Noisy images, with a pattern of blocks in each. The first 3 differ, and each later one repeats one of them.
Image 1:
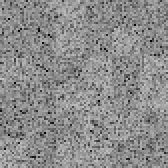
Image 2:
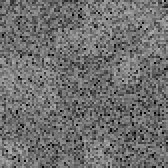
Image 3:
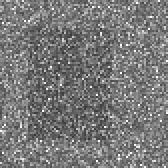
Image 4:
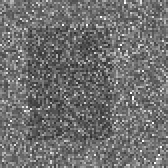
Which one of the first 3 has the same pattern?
3
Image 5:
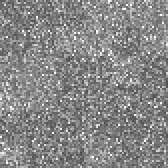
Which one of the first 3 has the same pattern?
2
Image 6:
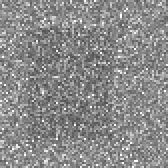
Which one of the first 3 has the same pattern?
3
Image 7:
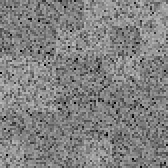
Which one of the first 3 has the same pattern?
2
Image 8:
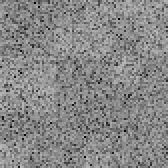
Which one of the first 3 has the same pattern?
2
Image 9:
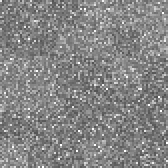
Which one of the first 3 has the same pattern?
2
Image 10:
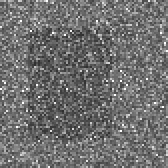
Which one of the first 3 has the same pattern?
3
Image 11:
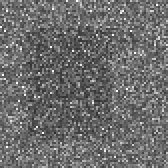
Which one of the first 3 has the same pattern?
3
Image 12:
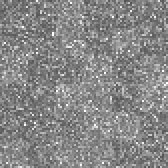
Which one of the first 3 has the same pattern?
1
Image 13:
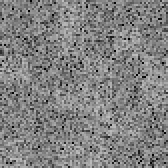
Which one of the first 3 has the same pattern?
1
